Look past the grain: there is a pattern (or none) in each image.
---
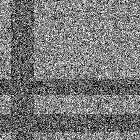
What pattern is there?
bands of rows crossing bands of columns
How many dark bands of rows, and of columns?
2 and 1
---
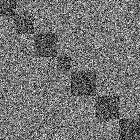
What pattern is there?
blocks along the diagonal
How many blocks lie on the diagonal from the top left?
7
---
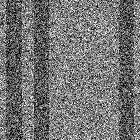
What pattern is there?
bands of columns
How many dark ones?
3
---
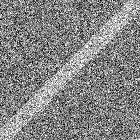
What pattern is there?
a diagonal band
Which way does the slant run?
bottom left to top right
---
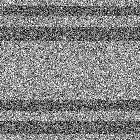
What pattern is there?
bands of rows
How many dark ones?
4
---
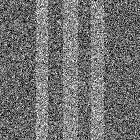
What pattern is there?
bands of columns
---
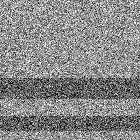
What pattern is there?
bands of rows
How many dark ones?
2
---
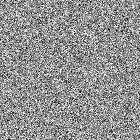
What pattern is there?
only noise
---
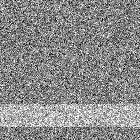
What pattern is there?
one band of rows
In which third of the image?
bottom
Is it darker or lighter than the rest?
lighter
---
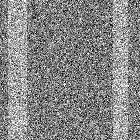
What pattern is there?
bands of columns
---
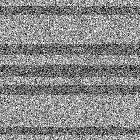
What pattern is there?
bands of rows
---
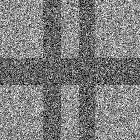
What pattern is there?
bands of rows crossing bands of columns
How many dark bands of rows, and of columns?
1 and 2
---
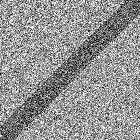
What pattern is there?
a diagonal band
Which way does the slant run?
bottom left to top right
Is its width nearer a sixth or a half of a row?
a sixth
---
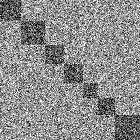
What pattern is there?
blocks along the diagonal
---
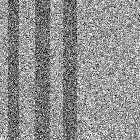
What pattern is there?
bands of columns
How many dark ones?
3
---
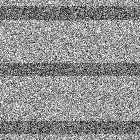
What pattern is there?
bands of rows
